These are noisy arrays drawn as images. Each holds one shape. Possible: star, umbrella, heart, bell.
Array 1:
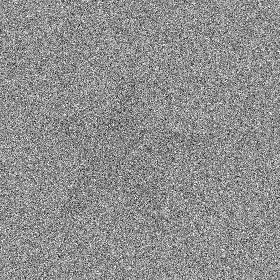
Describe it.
dark star
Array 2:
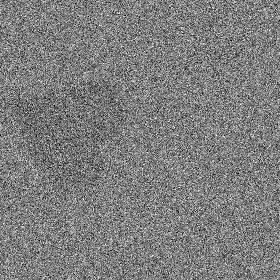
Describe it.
dark heart, middle left
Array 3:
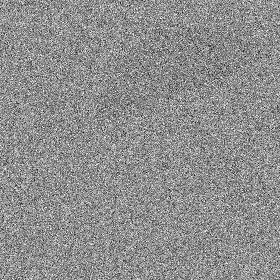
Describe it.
dark umbrella
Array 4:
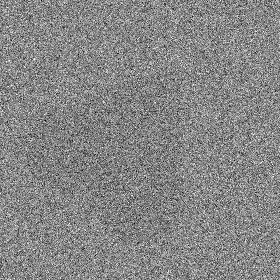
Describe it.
dark heart
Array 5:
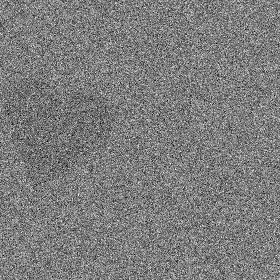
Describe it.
dark heart, middle left
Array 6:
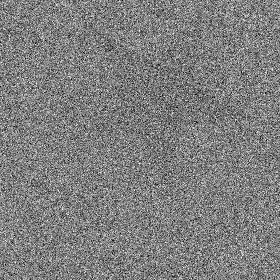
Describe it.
dark star
